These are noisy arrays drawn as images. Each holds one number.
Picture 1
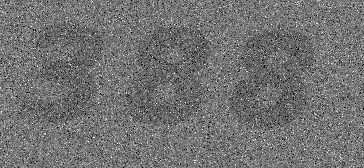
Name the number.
388
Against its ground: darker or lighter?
darker
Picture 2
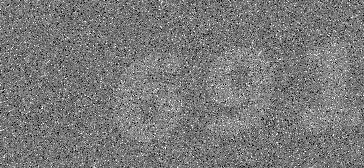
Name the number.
691
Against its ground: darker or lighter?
lighter
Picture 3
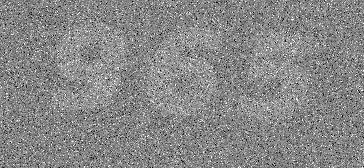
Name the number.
965
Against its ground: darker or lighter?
lighter
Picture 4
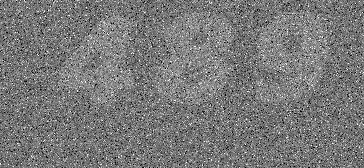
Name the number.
489
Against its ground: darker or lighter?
lighter
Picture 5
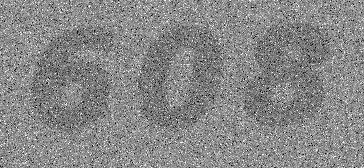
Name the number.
608
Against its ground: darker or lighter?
darker
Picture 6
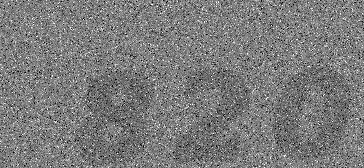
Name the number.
820
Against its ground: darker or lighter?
darker
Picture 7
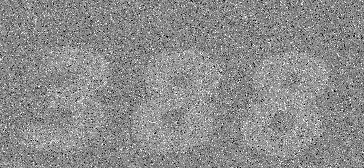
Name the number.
388
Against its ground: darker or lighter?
lighter
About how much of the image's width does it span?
nearly all
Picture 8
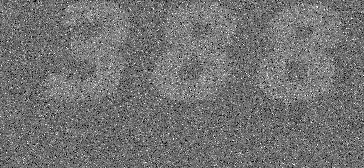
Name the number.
388
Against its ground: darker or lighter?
lighter
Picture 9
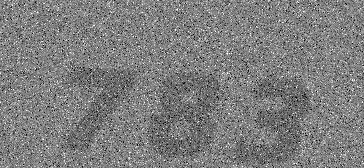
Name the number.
783
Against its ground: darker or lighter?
darker
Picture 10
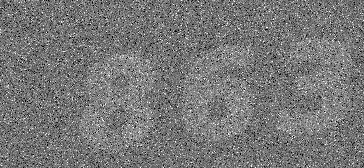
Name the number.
863
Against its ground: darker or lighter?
lighter
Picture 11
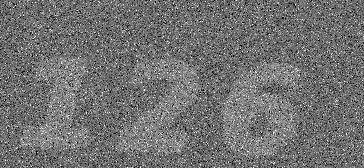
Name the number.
126
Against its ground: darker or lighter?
lighter
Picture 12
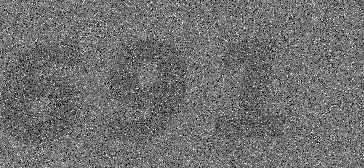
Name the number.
691
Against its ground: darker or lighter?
darker
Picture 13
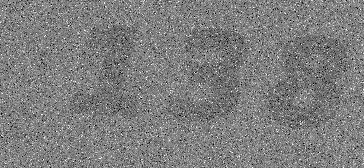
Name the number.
138
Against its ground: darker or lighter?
darker
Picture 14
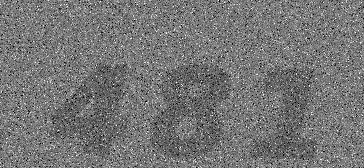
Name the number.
481
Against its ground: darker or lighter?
darker
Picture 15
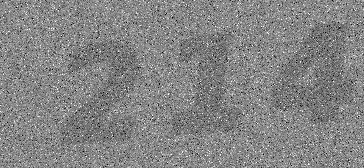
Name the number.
214
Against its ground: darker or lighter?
darker
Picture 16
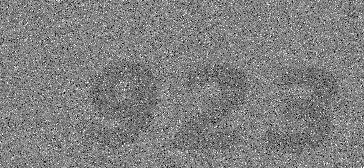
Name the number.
923
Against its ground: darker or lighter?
darker
